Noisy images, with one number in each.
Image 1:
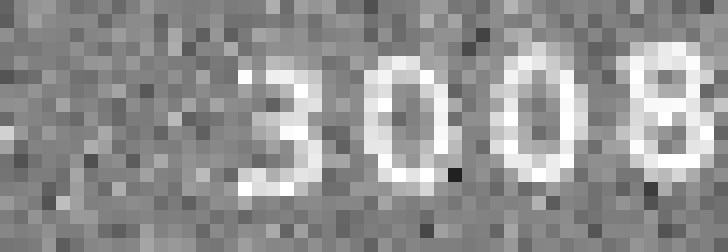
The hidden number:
3008
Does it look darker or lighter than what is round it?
lighter
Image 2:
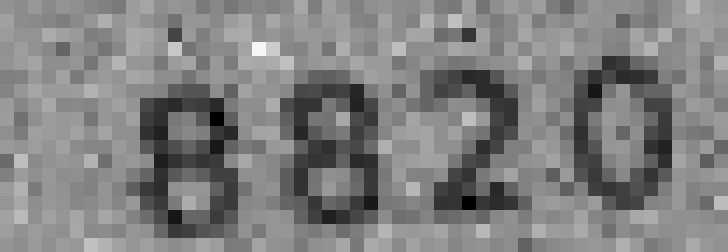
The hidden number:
8820
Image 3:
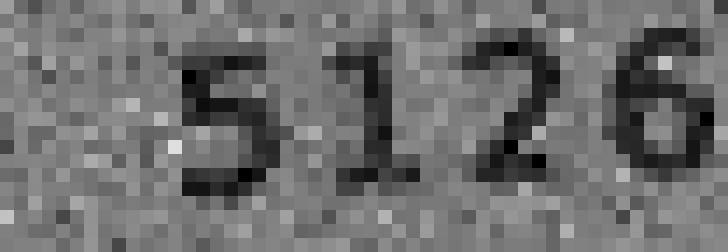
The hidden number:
5126
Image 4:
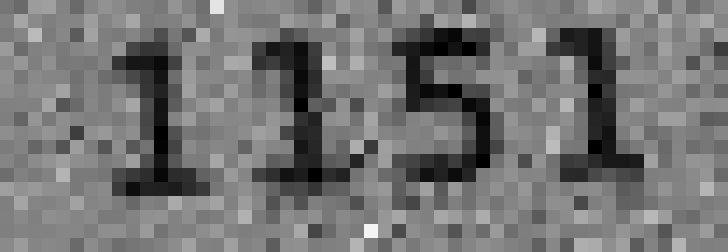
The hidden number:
1151
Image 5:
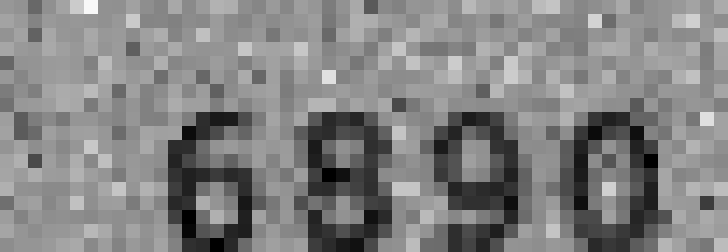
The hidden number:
6890
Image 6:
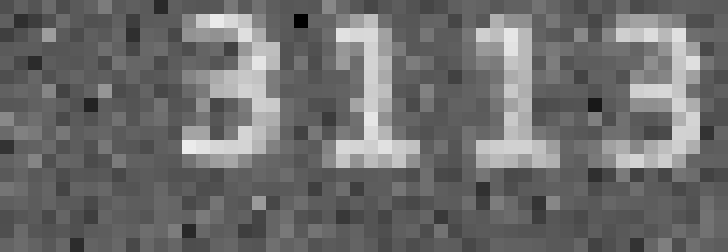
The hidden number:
3113
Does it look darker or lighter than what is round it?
lighter
